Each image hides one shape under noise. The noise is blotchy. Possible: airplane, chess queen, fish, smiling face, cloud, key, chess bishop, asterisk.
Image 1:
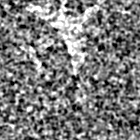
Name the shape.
airplane
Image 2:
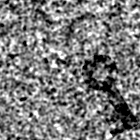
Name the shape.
key
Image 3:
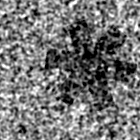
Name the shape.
asterisk
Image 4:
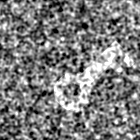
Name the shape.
key
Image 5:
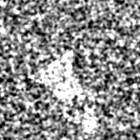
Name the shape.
chess bishop
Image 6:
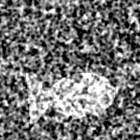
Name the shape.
fish
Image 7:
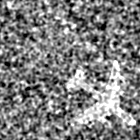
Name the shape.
airplane
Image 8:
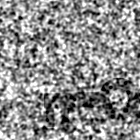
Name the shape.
key
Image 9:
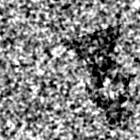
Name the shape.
chess bishop
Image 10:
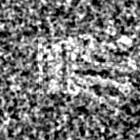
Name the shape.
chess queen
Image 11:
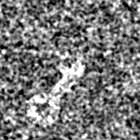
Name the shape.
key
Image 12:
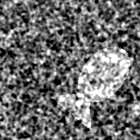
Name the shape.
fish
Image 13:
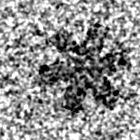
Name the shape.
asterisk
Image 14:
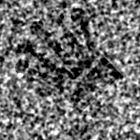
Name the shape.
chess queen
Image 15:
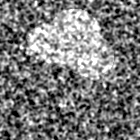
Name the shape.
cloud
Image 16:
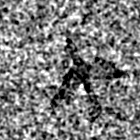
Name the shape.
airplane
